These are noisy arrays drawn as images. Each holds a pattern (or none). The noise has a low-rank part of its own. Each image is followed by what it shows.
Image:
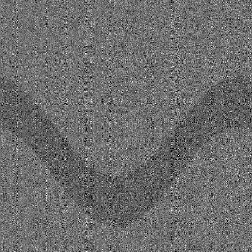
a wavy band
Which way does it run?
left to right
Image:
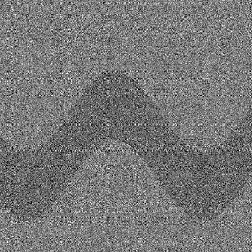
a wavy band
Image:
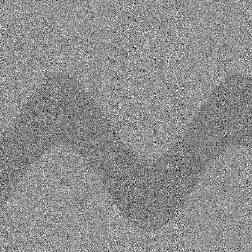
a wavy band
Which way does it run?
left to right
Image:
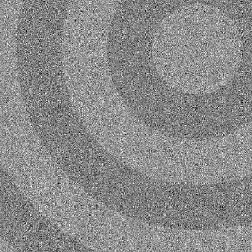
rings round one point
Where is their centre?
top right
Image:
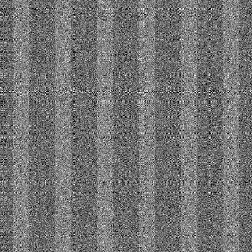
vertical stripes
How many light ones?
6
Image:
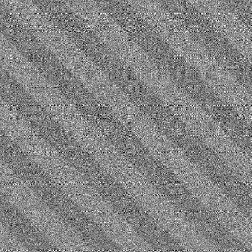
diagonal stripes
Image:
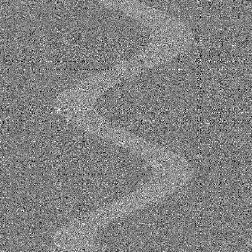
a wavy band
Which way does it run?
top to bottom
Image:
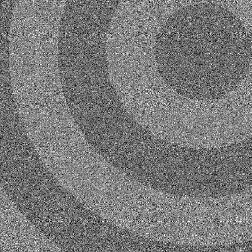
rings round one point
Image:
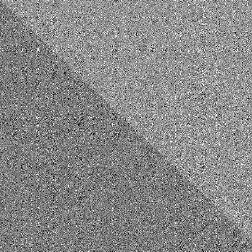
a sharp edge
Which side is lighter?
top right
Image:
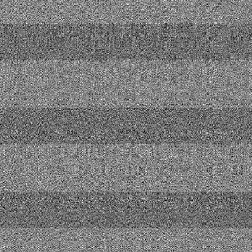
horizontal stripes
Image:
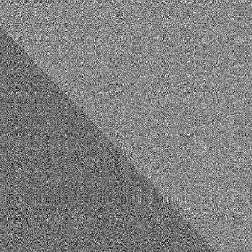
a sharp edge
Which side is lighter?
top right
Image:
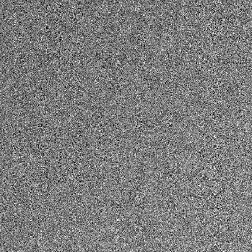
a smooth slope
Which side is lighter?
bottom right
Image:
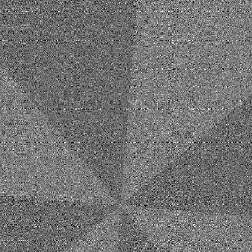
spokes from one point
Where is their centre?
bottom middle
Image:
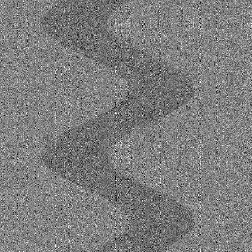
a wavy band
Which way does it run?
top to bottom
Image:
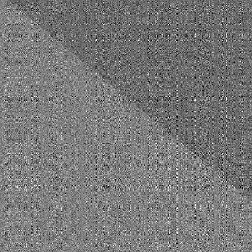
a sharp edge
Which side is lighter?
bottom left
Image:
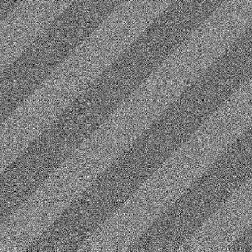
diagonal stripes
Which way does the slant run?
bottom left to top right
